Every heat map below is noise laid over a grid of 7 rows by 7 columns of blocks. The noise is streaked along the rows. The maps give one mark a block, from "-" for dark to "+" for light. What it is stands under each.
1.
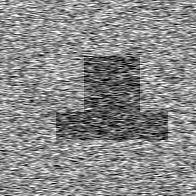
+ + + + + + +
+ + + + + + +
+ + + - - + +
+ + + - - + +
+ + - - - - +
+ + + + + + +
+ + + + + + +
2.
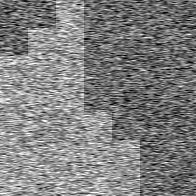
- - + - - - -
- + + - - - -
+ + + - - - -
+ + + - - - -
+ + + + - - -
+ + + + + - -
+ + + + + - -
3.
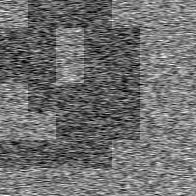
+ - - - + + +
- - + - - + +
- - + - - + +
+ - - - - + +
+ + - - - + +
- - - - + + +
+ + + + + + +
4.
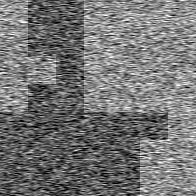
+ - - + + + +
+ - - + + + +
+ + - + + + +
+ - - + + + +
- - - - - - +
- - - - - + +
- - - - - + +
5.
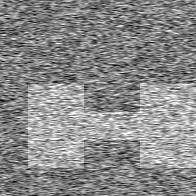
- - - - - - -
- - - - - - -
- - - - - - -
- + + - - + +
- + + + + + +
- + + - - + +
- - - - - - -
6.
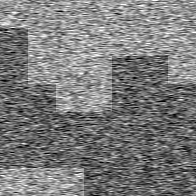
+ + + + + + +
- + + + + + +
- + + + - - +
- - + + - - -
- - - - - - -
- - - - - - -
+ + + - - - -
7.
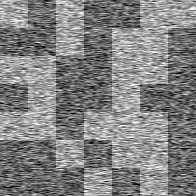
+ - + - - + +
- - + - + + -
+ + - - + + -
- + - - + - -
+ + - + + + -
- - + - + + -
- - - + - + -
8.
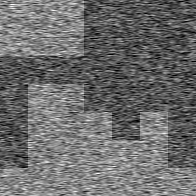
+ + + - - - -
+ + + - - - -
- - - - - - -
- + + - - - -
- + + + - + -
- + + + + + -
+ + + + + + +
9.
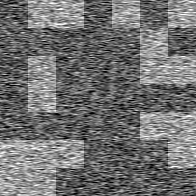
- + + - + - +
- - - - - + -
- + - - - + +
- + - - - - -
- - - - - + +
+ + + - - - +
+ + - - - - -
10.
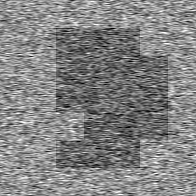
+ + + + + + +
+ + - - - + +
+ + - - - - +
+ + - - - - +
+ + + - - - +
+ + - - - + +
+ + + + + + +
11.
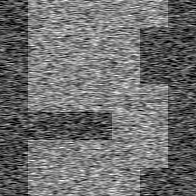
- + + + + + -
- + + + + - -
- + + + + - -
- + + + + + -
- - - - + + -
- + + + + + -
- + + + + - -
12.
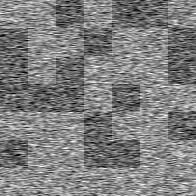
+ + - + - - +
- + + - + + -
- + - + + + -
- - - + - + +
+ + + - + + -
- + + - - + +
+ + + + + + +
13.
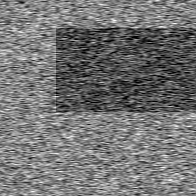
+ + + + + + +
+ + - - - - -
+ + - - - - -
+ + - - - - -
+ + + + + + +
+ + + + + + +
+ + + + + + +
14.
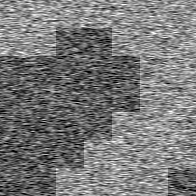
+ + + + + + +
+ + - - + + +
- - - - - + +
- - - - - + +
- - - - + + +
- - - + + + +
- - + + + + -
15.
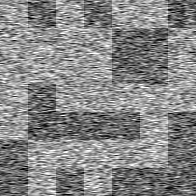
+ - + - + + -
+ + + + - - +
+ + + + - - +
+ - + + + + +
+ - - - - + -
- + + + + + -
- + - + - - -
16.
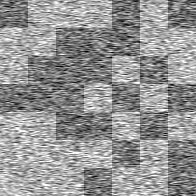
- + + + - + -
+ + - - - + +
+ - - - + - +
- - - + - + -
+ + - - + - +
+ + + + - + -
+ + + - + + -
